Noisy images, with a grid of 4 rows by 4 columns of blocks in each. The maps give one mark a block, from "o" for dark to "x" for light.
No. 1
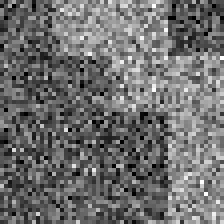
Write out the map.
o x x o
o o x x
o o o x
o o o x
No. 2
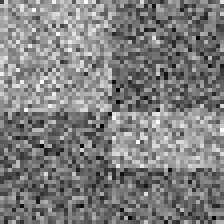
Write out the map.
x x o o
x x o o
o o x x
o o o o
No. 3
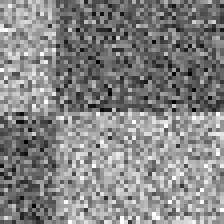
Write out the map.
x o o o
x o o o
o x x x
o x x x
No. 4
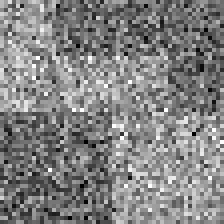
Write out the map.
x o o o
x x x o
o o x x
o o x x
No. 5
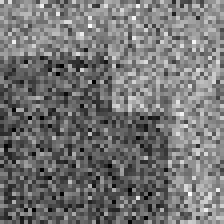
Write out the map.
x x x x
o o x x
o o o x
o o o x
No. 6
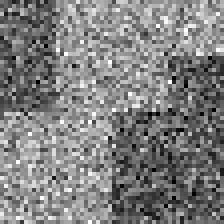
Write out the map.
o x x x
o x x o
x x o o
x x o o
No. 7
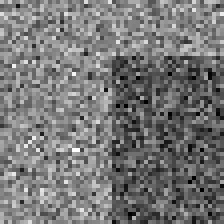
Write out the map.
x x x x
x x o o
x x o o
x x o o
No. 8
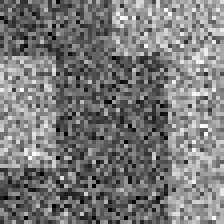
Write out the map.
o o x x
x o o x
x o o x
o o o x
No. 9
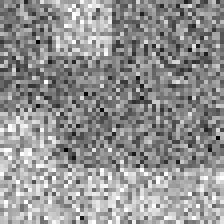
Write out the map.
o x o o
o o o o
x o o o
x x x x
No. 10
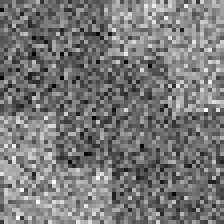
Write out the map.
o o x x
o o o x
x o o o
x x o o
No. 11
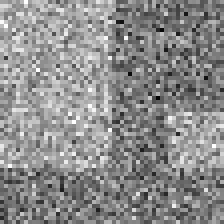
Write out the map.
x x o o
x x o o
x x o x
o o o o
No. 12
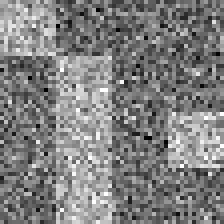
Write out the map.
x o o o
o x o o
o x o x
o x o o
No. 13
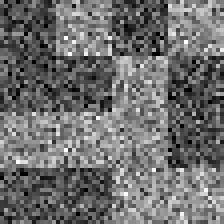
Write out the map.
o x o x
o o x o
x x x o
o o x x
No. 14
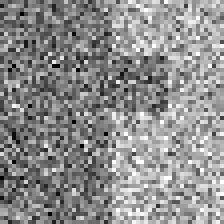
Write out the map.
o o x x
o o o x
o o x x
o o x x
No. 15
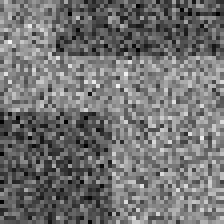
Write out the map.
x o o o
x x x x
o o x x
o o x x
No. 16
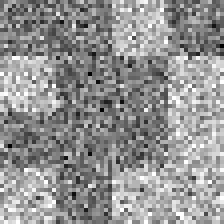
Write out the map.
o o x o
x o o x
o o o x
x o x x
